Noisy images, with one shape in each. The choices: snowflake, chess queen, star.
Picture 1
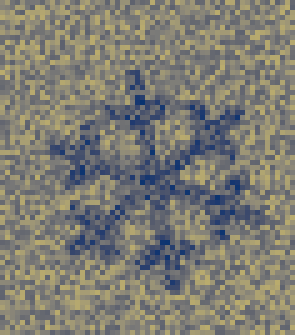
snowflake
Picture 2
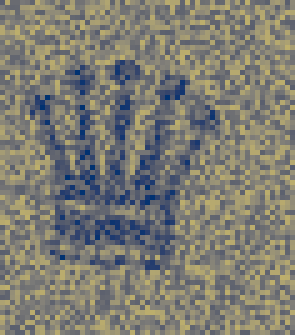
chess queen
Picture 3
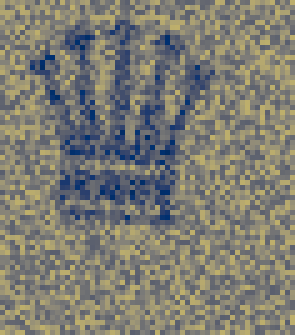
chess queen
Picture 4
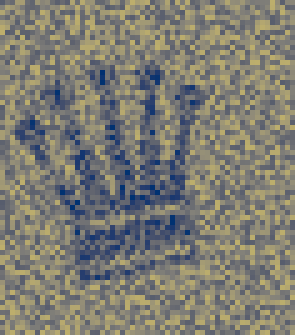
chess queen
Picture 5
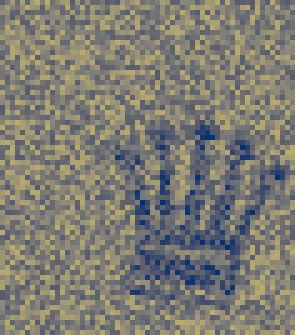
chess queen
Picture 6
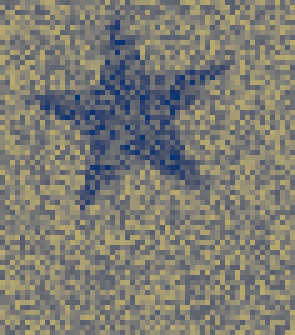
star
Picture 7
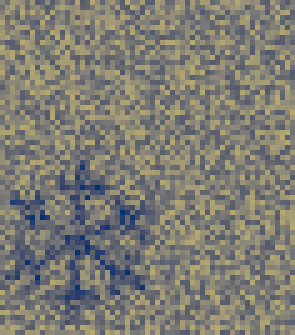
snowflake
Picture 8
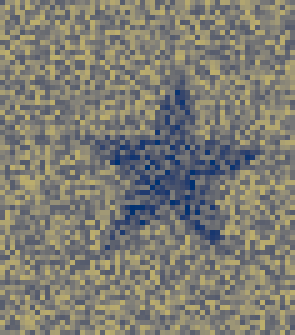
star
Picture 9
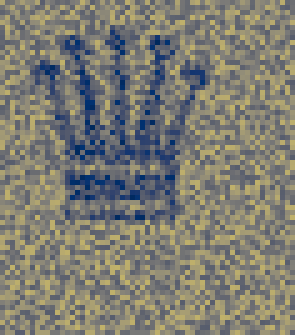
chess queen
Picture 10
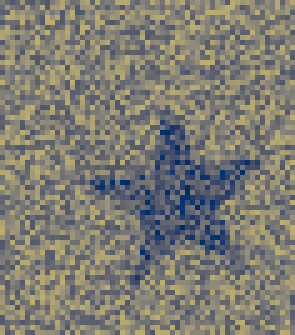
star
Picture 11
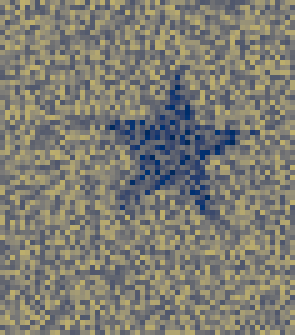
star
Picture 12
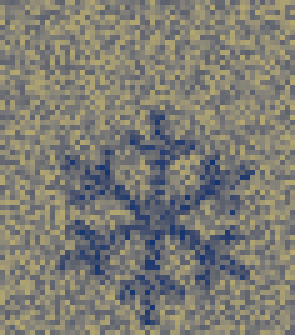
snowflake
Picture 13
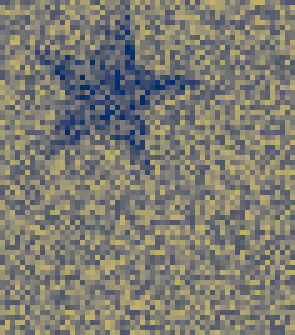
star
